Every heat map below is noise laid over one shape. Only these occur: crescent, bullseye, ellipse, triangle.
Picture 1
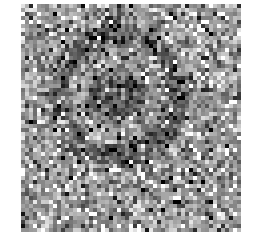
dark bullseye
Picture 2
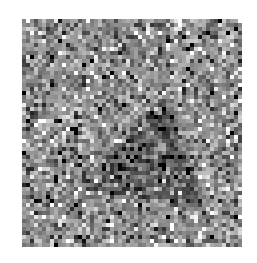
dark triangle
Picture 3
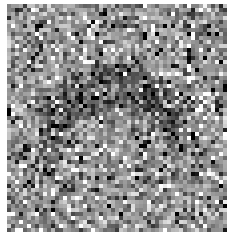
dark crescent
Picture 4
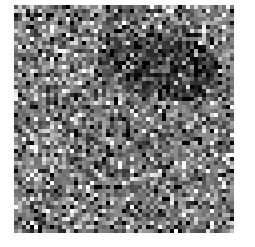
dark ellipse
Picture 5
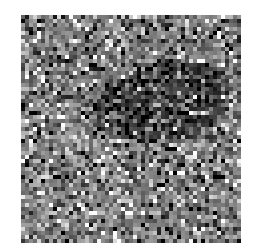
dark ellipse
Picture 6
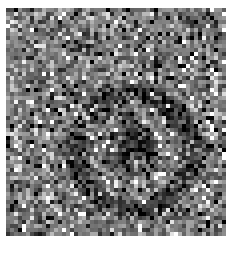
dark bullseye
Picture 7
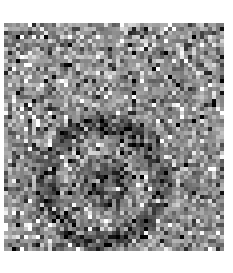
dark bullseye
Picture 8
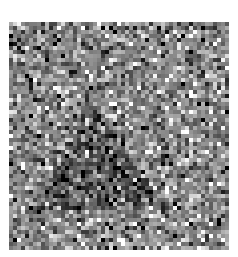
dark triangle
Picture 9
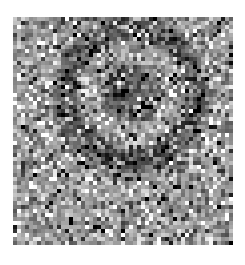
dark bullseye
